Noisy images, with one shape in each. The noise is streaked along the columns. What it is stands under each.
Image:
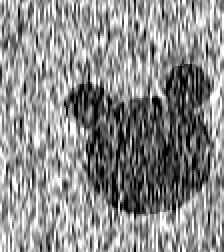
dark bear's head
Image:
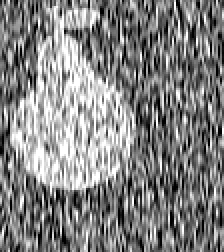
light pear
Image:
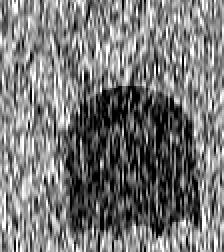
dark ghost
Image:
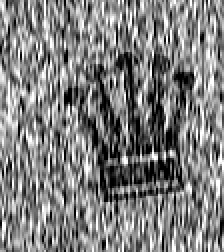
dark chess queen
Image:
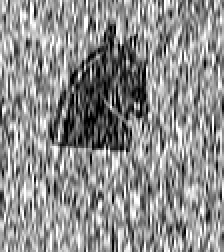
dark chess knight
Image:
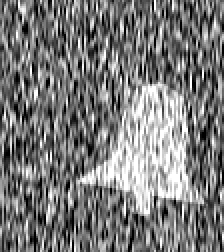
light bell
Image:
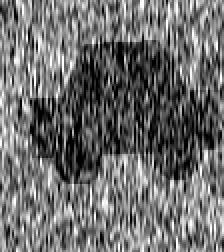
dark car
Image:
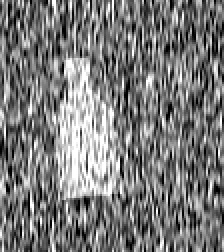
light bottle
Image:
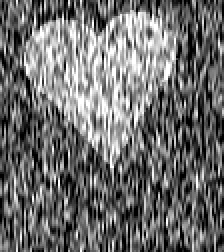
light heart
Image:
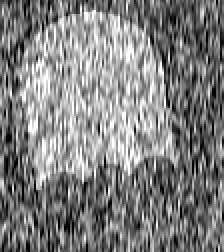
light ghost
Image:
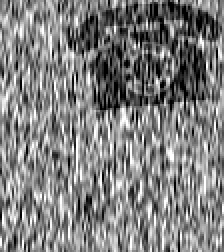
dark telephone
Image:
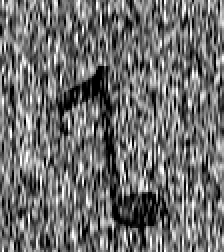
dark musical note
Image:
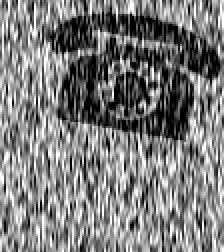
dark telephone
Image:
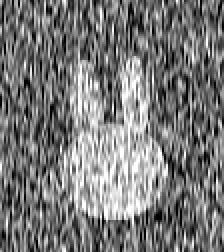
light rabbit's head
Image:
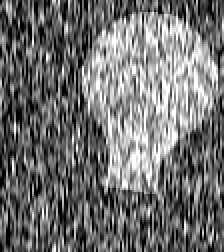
light light bulb
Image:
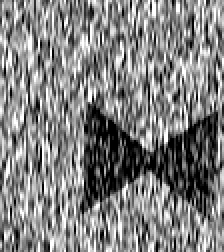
dark bow tie
